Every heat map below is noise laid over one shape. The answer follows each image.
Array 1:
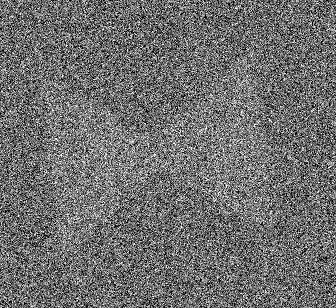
bow tie
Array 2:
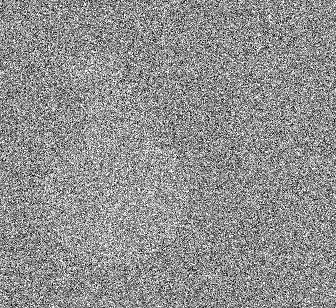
pear
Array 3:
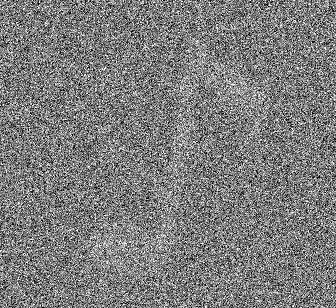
musical note
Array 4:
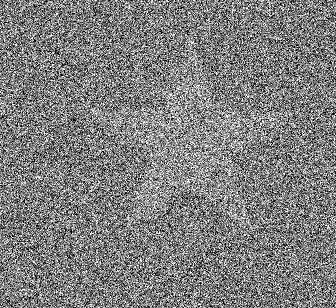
star
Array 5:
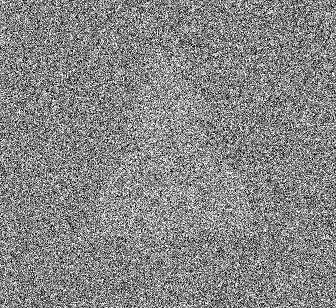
chess pawn
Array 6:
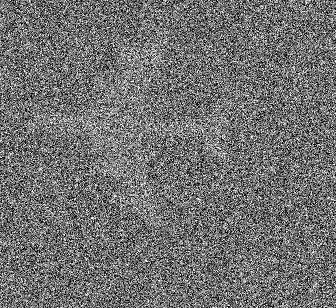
airplane
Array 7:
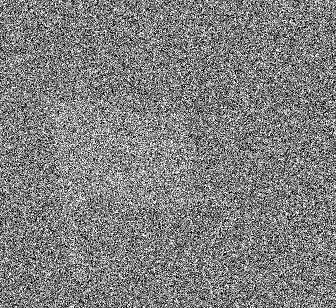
flag
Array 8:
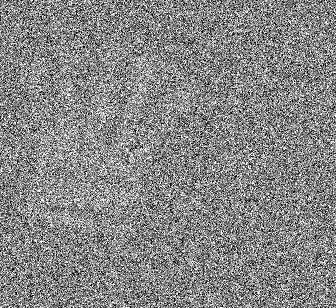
chess queen
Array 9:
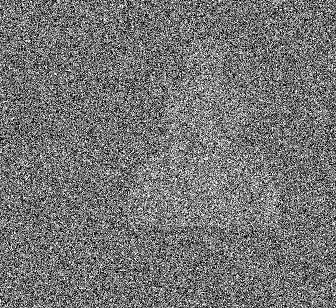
chess pawn
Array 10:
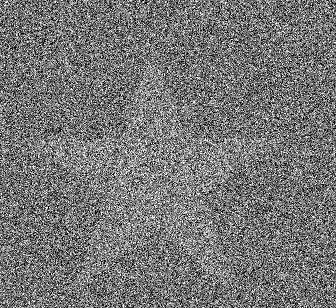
star
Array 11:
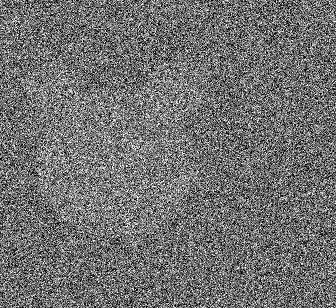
bear's head
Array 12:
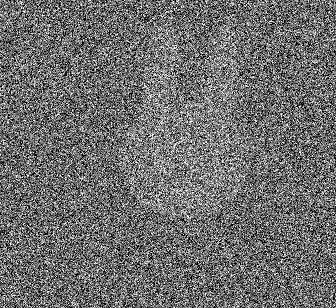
rabbit's head
